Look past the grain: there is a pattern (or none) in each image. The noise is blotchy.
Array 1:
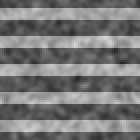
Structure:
horizontal stripes
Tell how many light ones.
5
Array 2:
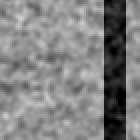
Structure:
one vertical stripe
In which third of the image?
right
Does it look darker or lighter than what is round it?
darker
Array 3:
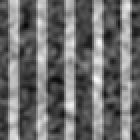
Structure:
vertical stripes
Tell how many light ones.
5
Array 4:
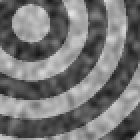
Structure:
rings round one point
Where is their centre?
top left
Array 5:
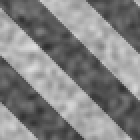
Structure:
diagonal stripes
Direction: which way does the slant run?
top left to bottom right
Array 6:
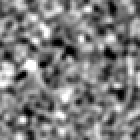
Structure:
only noise
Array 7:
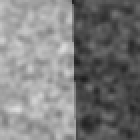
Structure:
a sharp edge
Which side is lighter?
left
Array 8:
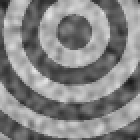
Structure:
rings round one point
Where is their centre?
top middle
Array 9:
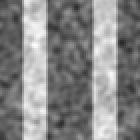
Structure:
vertical stripes
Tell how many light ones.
2
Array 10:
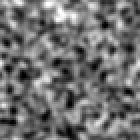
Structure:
only noise
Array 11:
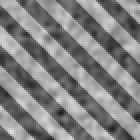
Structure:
diagonal stripes
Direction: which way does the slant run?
top left to bottom right
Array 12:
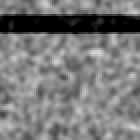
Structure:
one horizontal stripe
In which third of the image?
top
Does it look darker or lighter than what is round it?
darker
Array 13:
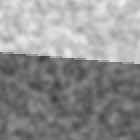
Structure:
a sharp edge
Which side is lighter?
top
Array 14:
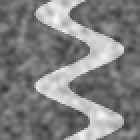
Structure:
a wavy band
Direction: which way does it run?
top to bottom
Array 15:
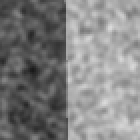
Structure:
a sharp edge
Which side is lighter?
right
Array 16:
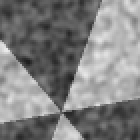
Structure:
spokes from one point
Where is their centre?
bottom middle
